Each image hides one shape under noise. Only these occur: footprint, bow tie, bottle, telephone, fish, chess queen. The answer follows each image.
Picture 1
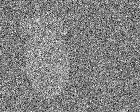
footprint
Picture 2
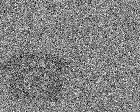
telephone
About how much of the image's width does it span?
half
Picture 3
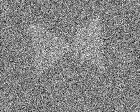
bow tie
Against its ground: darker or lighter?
lighter
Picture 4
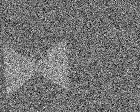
bow tie
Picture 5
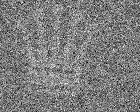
chess queen
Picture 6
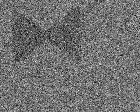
bow tie
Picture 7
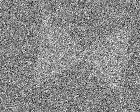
bow tie
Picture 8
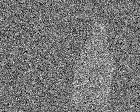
bottle
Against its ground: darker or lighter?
lighter
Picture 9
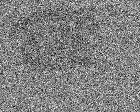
telephone
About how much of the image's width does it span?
two thirds
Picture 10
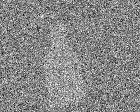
bottle
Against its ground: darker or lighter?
lighter
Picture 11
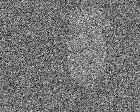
footprint
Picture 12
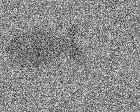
fish
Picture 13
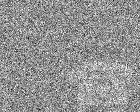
telephone
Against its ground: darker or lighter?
lighter
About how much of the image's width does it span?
half
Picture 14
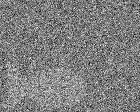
fish
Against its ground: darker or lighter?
lighter
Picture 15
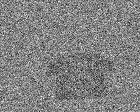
telephone
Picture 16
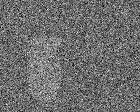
footprint
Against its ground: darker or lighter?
lighter
